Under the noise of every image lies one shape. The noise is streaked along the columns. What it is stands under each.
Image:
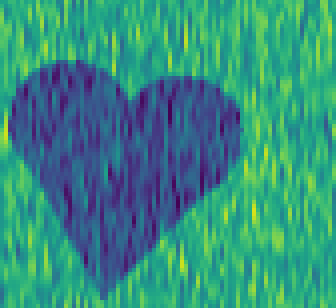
heart
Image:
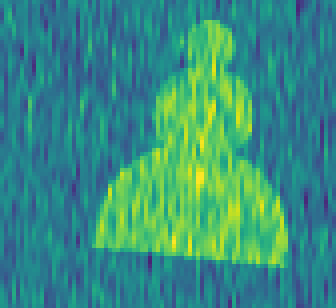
chess pawn
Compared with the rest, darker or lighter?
lighter
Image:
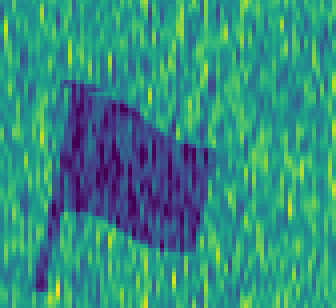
flag
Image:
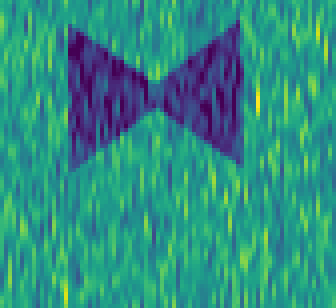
bow tie
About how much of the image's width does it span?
half
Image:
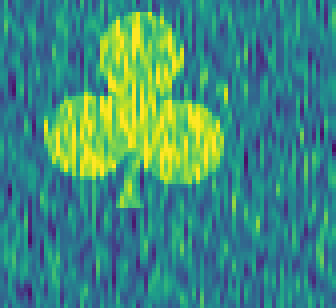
club
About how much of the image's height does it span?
two thirds
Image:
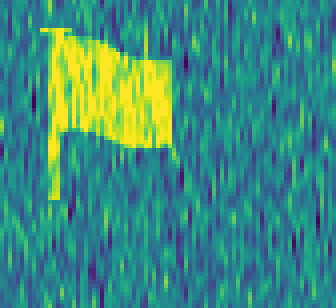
flag
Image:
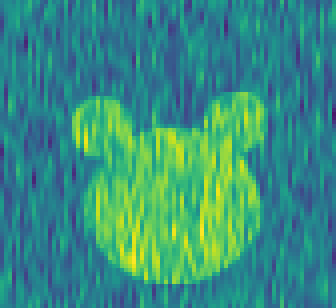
bear's head
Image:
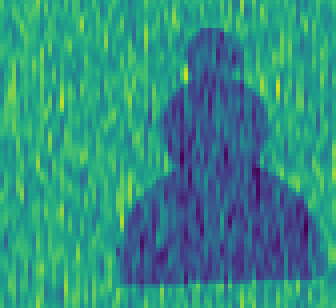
chess pawn
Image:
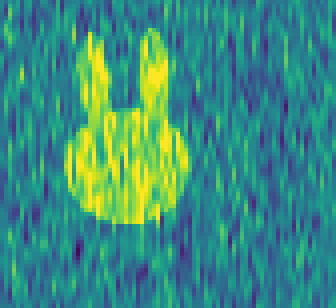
rabbit's head
